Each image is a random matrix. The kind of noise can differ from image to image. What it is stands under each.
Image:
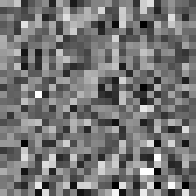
low rank plus noise
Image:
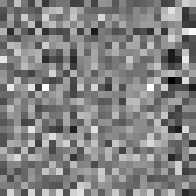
low rank plus noise
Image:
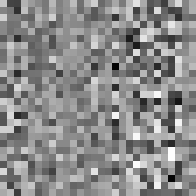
columns of uneven size
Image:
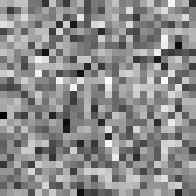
low rank plus noise
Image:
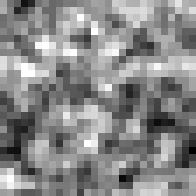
blotchy
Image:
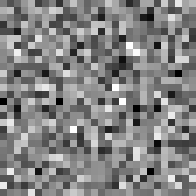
independent entries
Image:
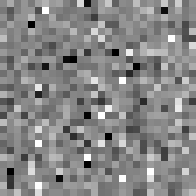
heavy tails
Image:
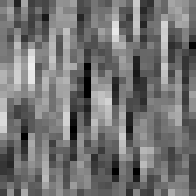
streaked along the columns
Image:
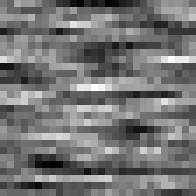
streaked along the rows
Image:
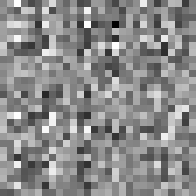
low rank plus noise
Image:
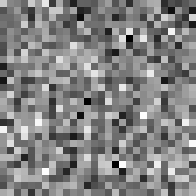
independent entries
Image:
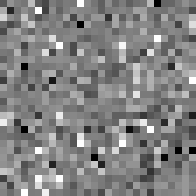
heavy tails
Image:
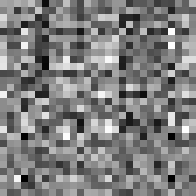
low rank plus noise
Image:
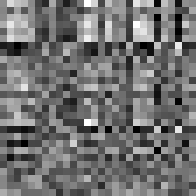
low rank plus noise
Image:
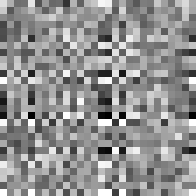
low rank plus noise
